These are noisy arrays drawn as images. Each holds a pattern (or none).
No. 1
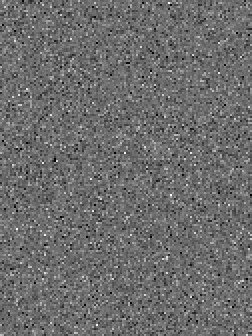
only noise
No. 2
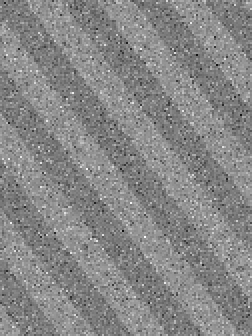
diagonal stripes
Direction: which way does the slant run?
top left to bottom right
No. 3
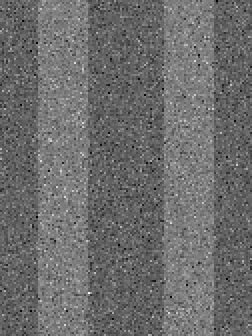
vertical stripes
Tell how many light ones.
2
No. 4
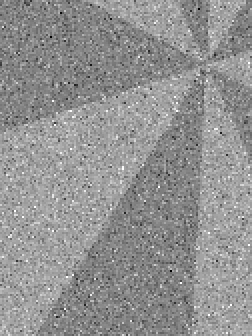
spokes from one point
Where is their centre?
top right
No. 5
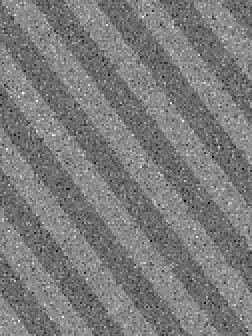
diagonal stripes
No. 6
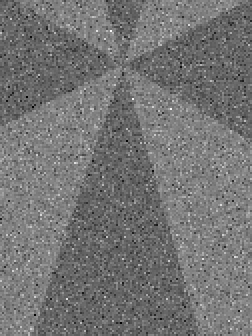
spokes from one point
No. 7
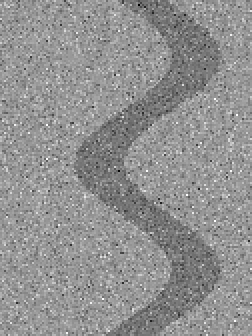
a wavy band
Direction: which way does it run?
top to bottom
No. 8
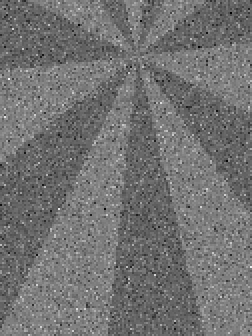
spokes from one point
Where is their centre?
top middle
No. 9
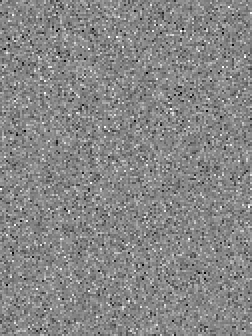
only noise
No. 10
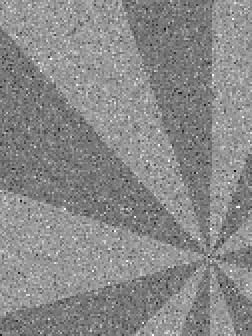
spokes from one point
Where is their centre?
bottom right
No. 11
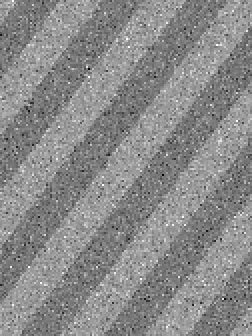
diagonal stripes
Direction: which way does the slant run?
bottom left to top right
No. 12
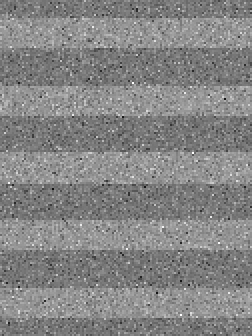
horizontal stripes
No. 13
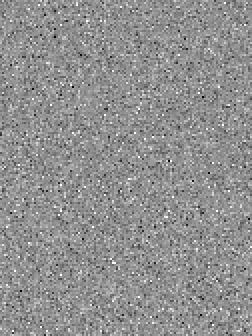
only noise
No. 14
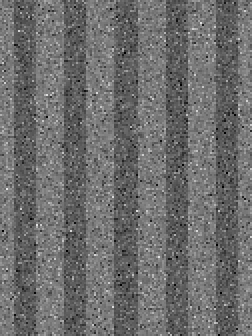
vertical stripes
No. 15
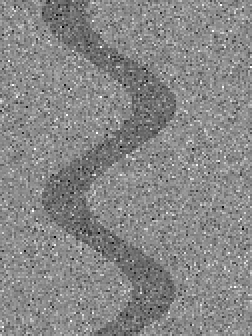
a wavy band
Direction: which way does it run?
top to bottom
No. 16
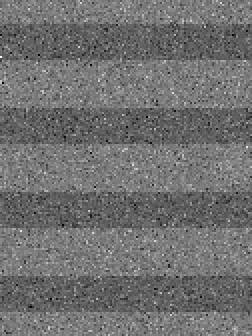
horizontal stripes
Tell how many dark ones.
4
